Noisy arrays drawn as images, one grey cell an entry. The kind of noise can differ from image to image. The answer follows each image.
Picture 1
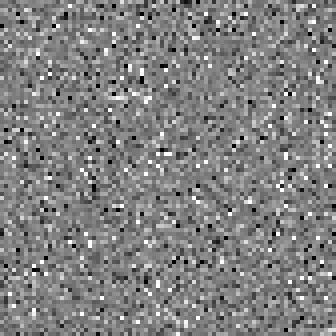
heavy tails
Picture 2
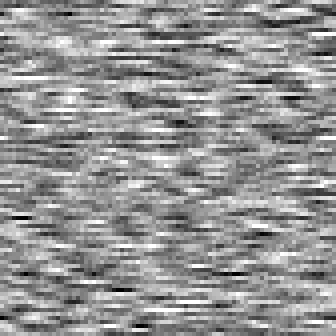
streaked along the rows
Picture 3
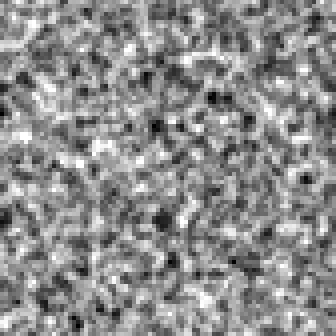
blotchy
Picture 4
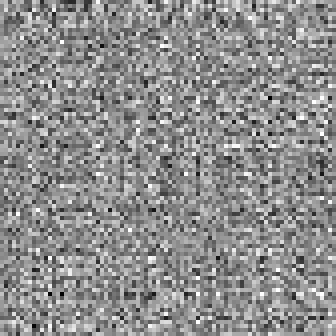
low rank plus noise
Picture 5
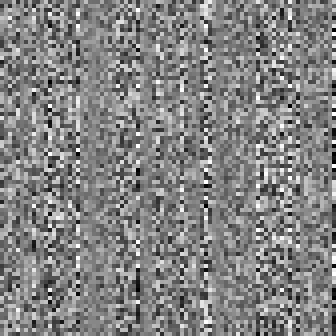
columns of uneven size
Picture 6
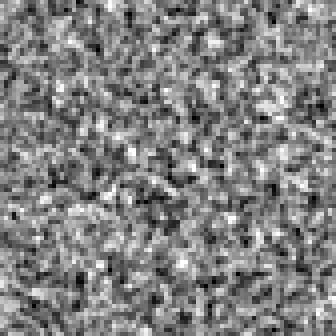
blotchy
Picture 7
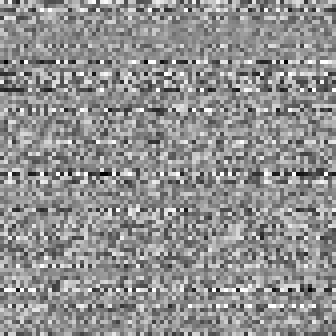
rows of uneven size
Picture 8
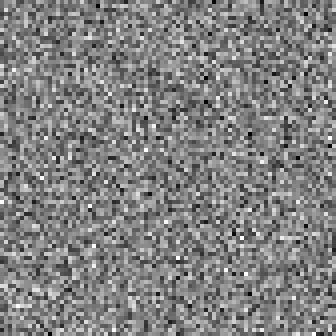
independent entries
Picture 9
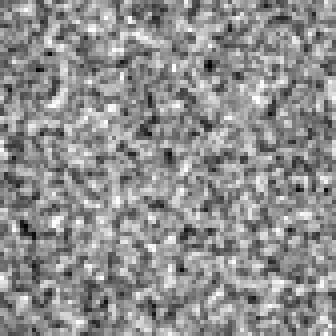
blotchy
